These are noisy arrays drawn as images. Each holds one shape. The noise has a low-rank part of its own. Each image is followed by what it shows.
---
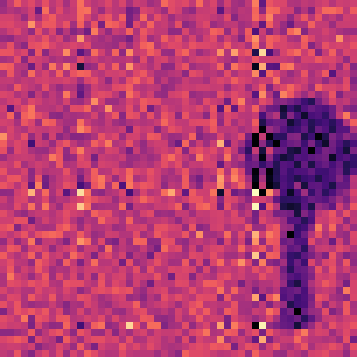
lollipop
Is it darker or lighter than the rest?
darker
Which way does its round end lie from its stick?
up
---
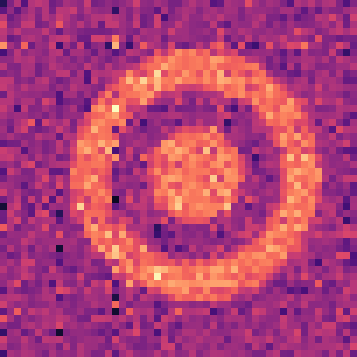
bullseye
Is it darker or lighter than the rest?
lighter
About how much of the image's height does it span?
two thirds
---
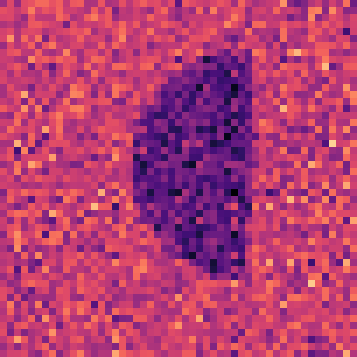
half disc
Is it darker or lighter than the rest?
darker
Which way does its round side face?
left
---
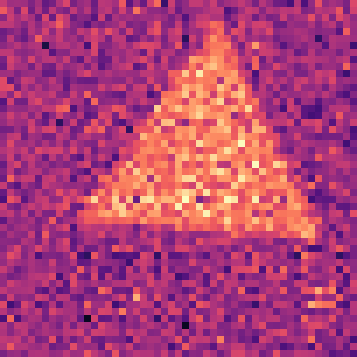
triangle
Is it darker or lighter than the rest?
lighter
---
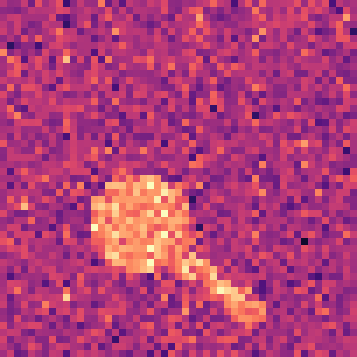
lollipop
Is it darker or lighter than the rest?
lighter
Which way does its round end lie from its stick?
up and left
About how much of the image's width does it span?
half
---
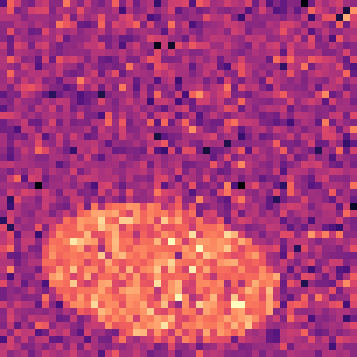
ellipse
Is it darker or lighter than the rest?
lighter
